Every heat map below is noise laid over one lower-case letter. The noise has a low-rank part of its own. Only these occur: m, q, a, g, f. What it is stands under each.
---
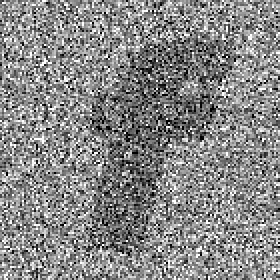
f
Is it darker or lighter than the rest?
darker
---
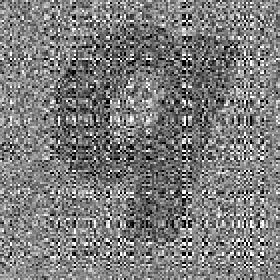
q
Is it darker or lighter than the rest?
darker
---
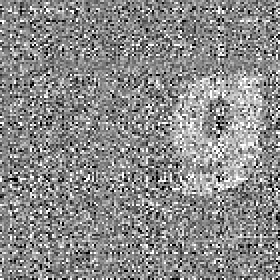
g
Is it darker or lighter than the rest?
lighter
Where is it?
middle right
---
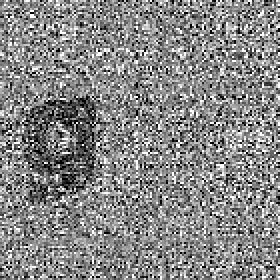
g
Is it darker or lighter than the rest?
darker
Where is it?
middle left
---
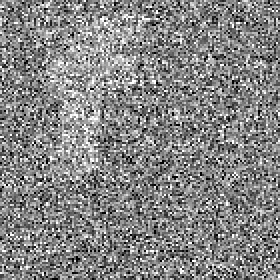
f
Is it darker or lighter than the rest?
lighter
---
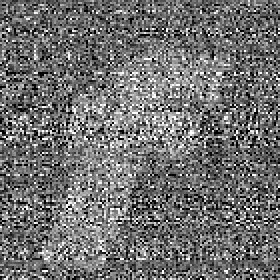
f
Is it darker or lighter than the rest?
lighter
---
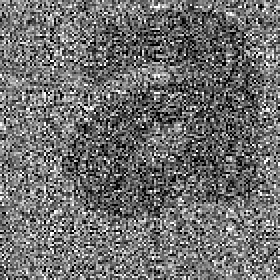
a
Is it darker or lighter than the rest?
darker
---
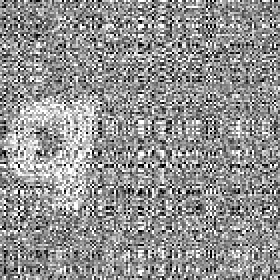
q
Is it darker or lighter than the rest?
lighter
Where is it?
middle left
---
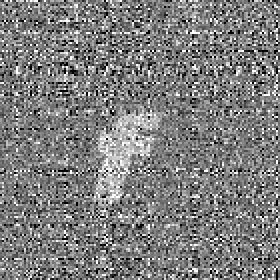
f
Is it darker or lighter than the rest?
lighter
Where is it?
centre
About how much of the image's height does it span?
a third
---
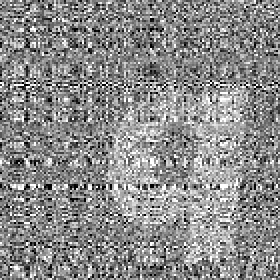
q
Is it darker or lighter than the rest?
lighter
